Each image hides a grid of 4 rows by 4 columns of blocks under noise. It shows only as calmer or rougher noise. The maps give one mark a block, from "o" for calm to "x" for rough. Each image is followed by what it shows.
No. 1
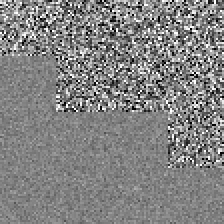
xxxx
oxxx
ooox
oooo
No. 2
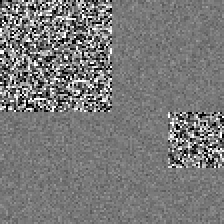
xxoo
xxoo
ooox
oooo
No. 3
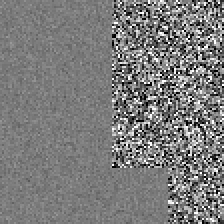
ooxx
ooxx
ooxx
ooox
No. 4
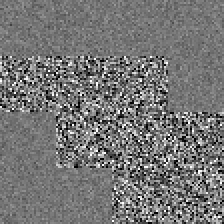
oooo
xxxo
oxxx
ooxx
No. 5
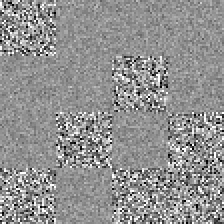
xooo
ooxo
oxox
xoxx
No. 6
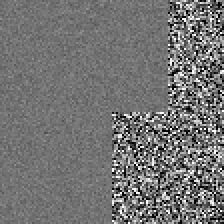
ooox
ooox
ooxx
ooxx
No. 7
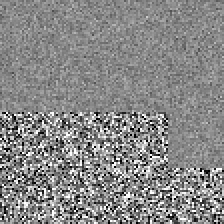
oooo
oooo
xxxo
xxxx
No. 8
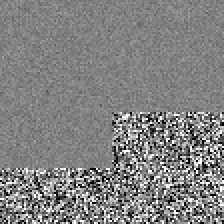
oooo
oooo
ooxx
xxxx
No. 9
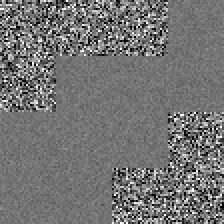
xxxo
xooo
ooox
ooxx
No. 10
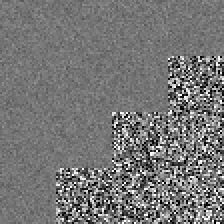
oooo
ooox
ooxx
oxxx
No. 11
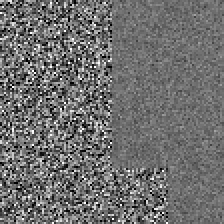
xxoo
xxoo
xxoo
xxxo
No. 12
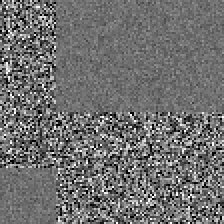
xooo
xooo
xxxx
oxxx
